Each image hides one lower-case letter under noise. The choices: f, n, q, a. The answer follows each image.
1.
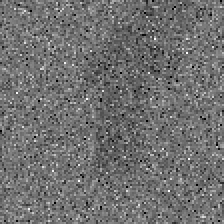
f
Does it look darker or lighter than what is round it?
darker
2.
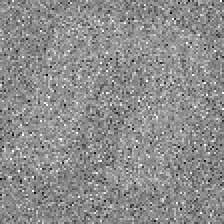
n
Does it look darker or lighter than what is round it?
lighter
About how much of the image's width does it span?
nearly all
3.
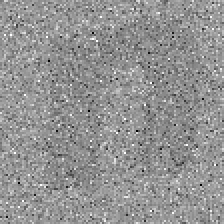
n
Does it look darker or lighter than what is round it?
darker
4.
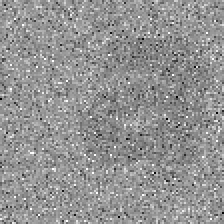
a
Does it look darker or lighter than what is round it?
darker
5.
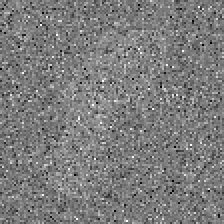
f
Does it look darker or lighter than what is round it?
lighter
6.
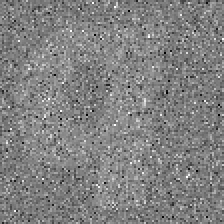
q
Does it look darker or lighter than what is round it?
lighter
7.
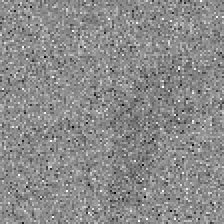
f
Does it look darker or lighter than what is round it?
darker
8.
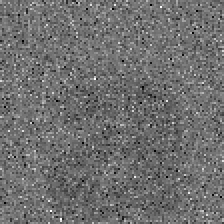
a
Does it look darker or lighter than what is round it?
darker
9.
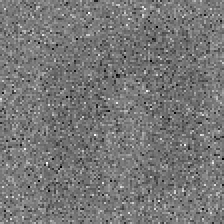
n
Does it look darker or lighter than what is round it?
darker
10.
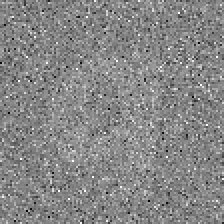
q
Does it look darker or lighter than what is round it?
lighter
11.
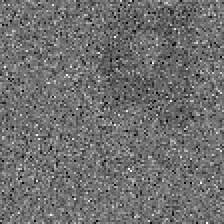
q
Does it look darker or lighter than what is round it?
darker
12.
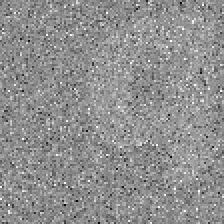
q
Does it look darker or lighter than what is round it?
lighter
